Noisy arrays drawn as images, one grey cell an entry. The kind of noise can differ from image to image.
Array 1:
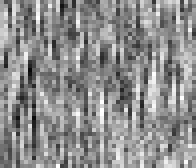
streaked along the columns
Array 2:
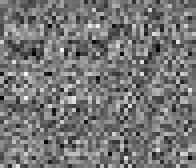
low rank plus noise
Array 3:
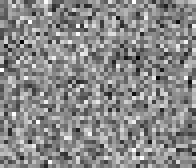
independent entries
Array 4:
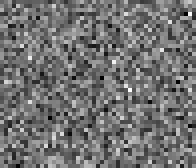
independent entries
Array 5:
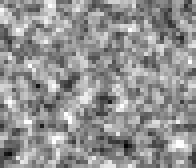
blotchy
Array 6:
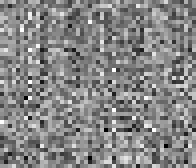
low rank plus noise
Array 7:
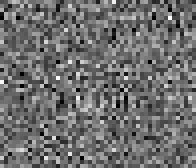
low rank plus noise
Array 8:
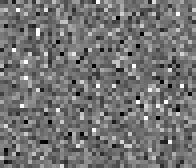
heavy tails
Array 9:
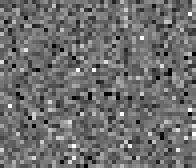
heavy tails
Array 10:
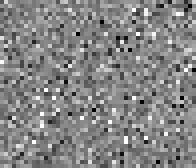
heavy tails
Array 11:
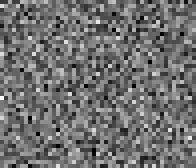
independent entries
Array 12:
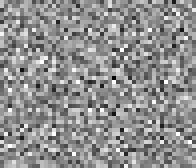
low rank plus noise
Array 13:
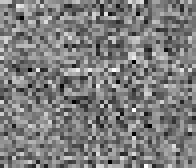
low rank plus noise
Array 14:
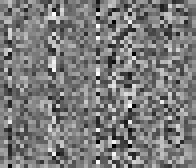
columns of uneven size
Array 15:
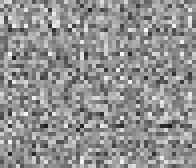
low rank plus noise
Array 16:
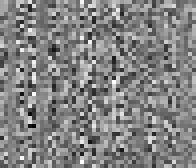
columns of uneven size
